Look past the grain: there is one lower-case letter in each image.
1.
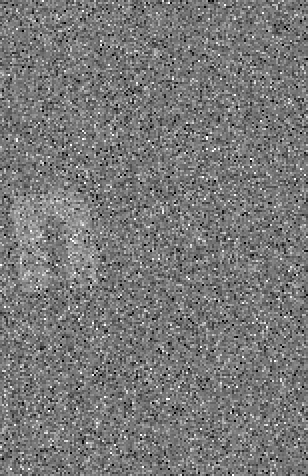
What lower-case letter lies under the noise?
n
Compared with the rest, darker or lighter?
lighter
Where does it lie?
middle left
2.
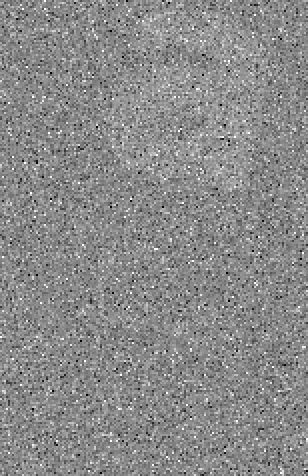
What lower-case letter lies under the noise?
a
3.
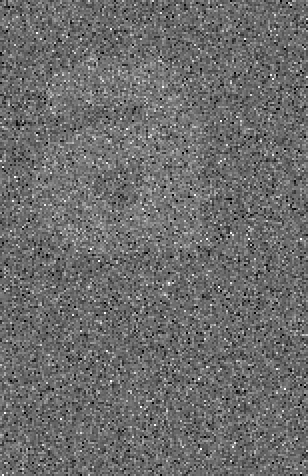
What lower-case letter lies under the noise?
a
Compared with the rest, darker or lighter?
lighter
